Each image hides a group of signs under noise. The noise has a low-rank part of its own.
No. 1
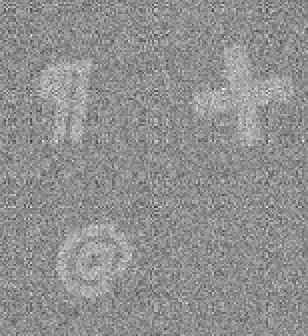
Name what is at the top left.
pilcrow
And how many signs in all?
3
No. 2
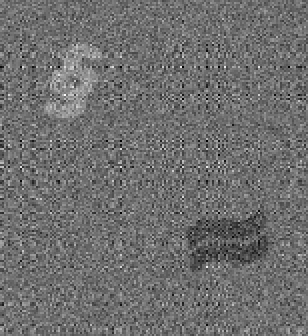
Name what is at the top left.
section sign
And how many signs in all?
2
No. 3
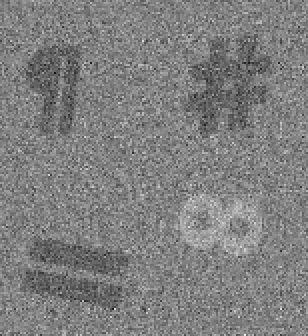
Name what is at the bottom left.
equals sign
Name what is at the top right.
hash sign
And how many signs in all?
4
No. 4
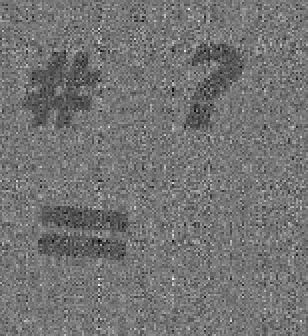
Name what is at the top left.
hash sign
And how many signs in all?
3
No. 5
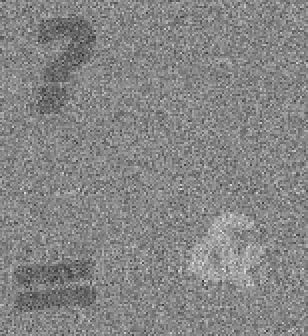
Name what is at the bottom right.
ampersand
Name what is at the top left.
question mark
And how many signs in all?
3
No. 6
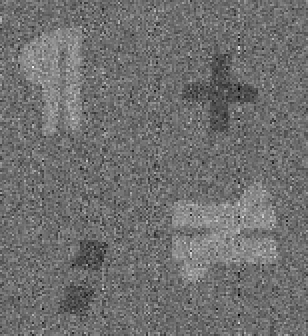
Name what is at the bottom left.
colon
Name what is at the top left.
pilcrow
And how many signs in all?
4
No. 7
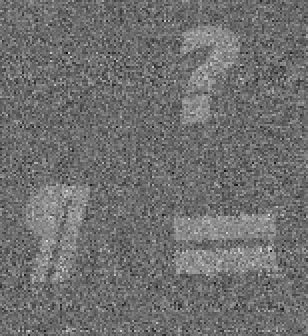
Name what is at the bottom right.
equals sign
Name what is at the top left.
nothing
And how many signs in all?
3
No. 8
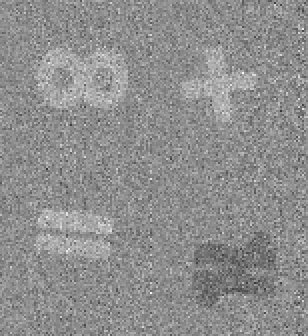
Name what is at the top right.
plus sign
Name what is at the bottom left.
equals sign
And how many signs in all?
4
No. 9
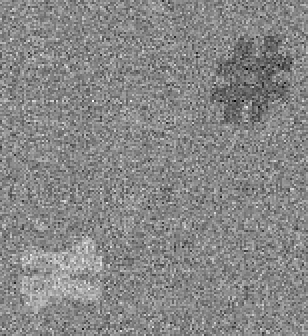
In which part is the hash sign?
top right
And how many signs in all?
2
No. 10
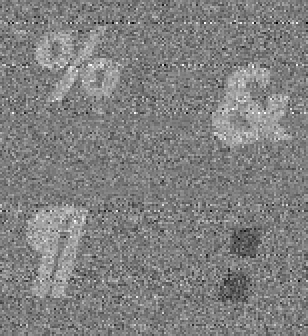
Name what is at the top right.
ampersand
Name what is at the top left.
percent sign
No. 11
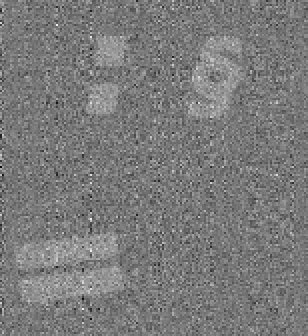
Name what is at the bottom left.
equals sign
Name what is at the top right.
section sign
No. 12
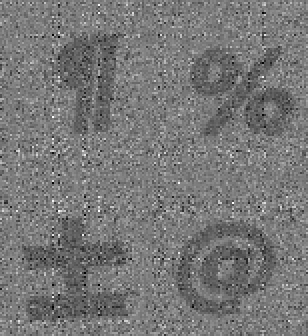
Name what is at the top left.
pilcrow
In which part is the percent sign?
top right
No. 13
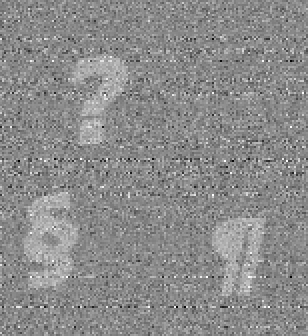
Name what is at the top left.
question mark
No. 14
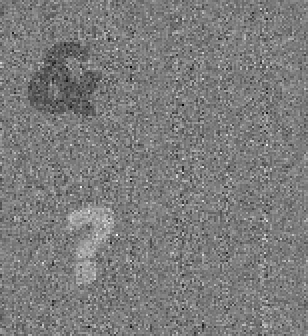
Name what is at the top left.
ampersand
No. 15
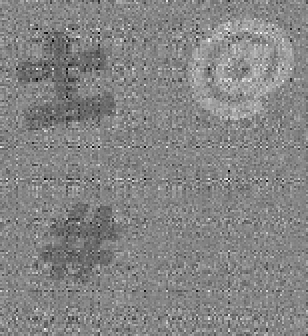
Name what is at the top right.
at sign
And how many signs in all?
3
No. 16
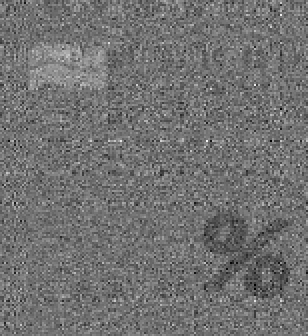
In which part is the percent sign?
bottom right
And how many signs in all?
2
